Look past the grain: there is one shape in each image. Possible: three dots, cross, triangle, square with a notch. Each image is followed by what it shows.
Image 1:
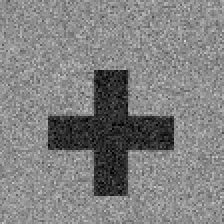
cross
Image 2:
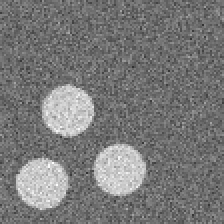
three dots
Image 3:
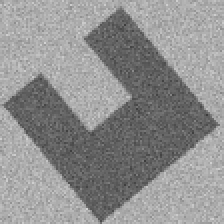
square with a notch
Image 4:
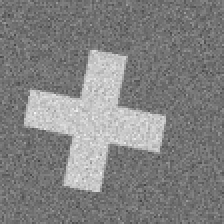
cross
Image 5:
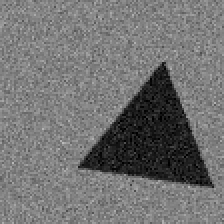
triangle
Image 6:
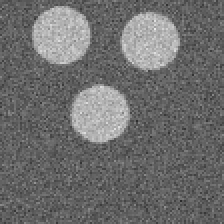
three dots
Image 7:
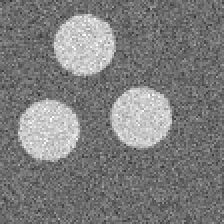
three dots
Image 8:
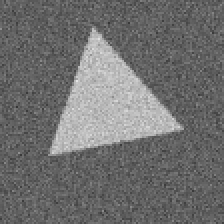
triangle
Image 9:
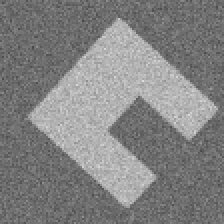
square with a notch
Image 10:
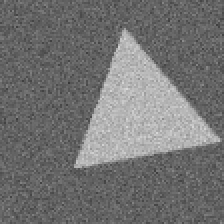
triangle
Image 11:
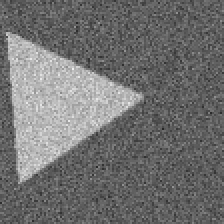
triangle
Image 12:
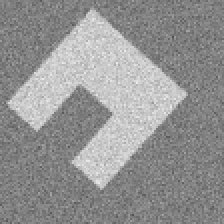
square with a notch
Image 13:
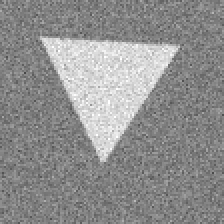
triangle
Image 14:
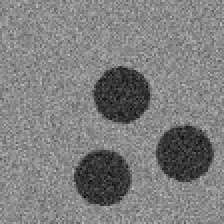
three dots
